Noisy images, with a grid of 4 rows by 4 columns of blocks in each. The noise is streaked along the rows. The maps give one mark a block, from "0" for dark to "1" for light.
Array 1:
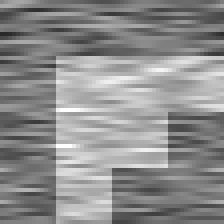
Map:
0000
0111
0110
0100
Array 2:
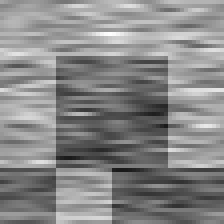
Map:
1111
1001
1001
0100
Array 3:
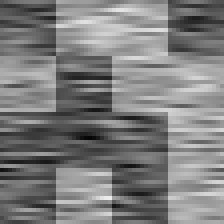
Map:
0110
1011
0001
0101
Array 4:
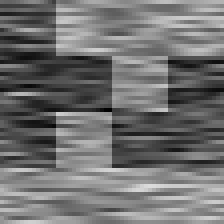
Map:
0111
0010
0100
1111
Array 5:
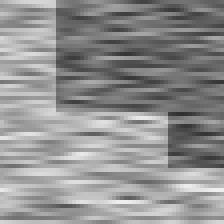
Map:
1000
1000
1110
1111
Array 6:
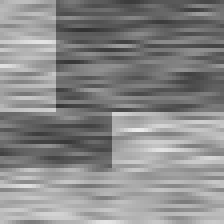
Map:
1000
1000
0011
1111
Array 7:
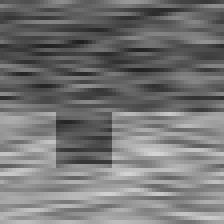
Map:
0000
0000
1011
1111
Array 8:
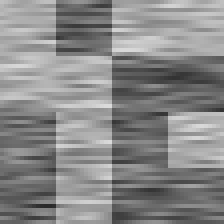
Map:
1011
1100
0101
0100
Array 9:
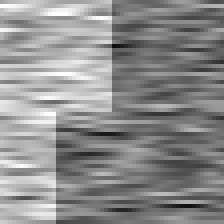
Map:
1100
1100
1000
1000
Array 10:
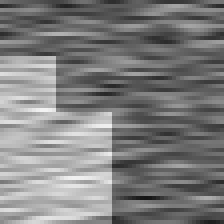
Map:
0000
1000
1100
1100
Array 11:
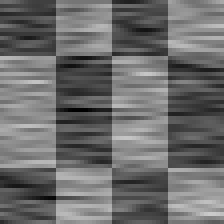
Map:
0101
1010
1010
0101
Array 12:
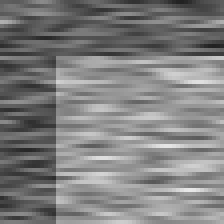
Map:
0000
0111
0111
0111
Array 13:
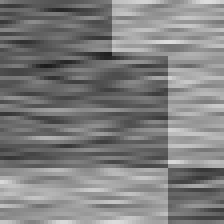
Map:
0011
0001
0001
1110
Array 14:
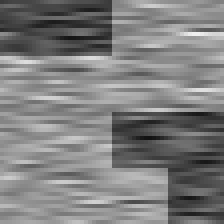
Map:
0011
1111
1100
1110
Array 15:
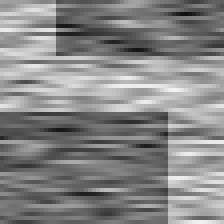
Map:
1000
1111
0001
0001
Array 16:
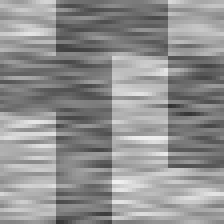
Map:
1001
0010
1010
1011
